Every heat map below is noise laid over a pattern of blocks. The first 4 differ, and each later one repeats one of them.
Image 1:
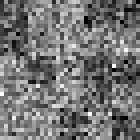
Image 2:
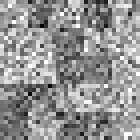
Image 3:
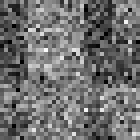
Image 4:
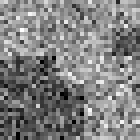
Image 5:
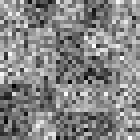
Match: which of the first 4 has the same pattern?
2
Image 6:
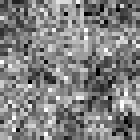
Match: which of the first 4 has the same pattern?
1
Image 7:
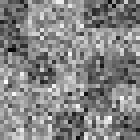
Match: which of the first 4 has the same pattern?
1
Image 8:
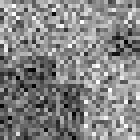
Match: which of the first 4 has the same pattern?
4
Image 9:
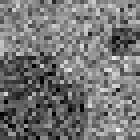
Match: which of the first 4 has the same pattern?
4
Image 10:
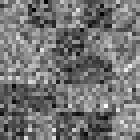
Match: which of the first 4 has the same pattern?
2
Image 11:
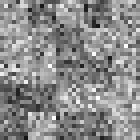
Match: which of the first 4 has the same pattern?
2
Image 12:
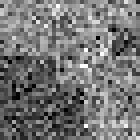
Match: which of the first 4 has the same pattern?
4
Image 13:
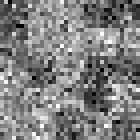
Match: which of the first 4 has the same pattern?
1
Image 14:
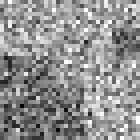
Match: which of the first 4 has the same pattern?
4
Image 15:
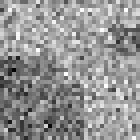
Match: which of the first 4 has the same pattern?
4
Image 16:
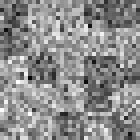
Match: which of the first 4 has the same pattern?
1
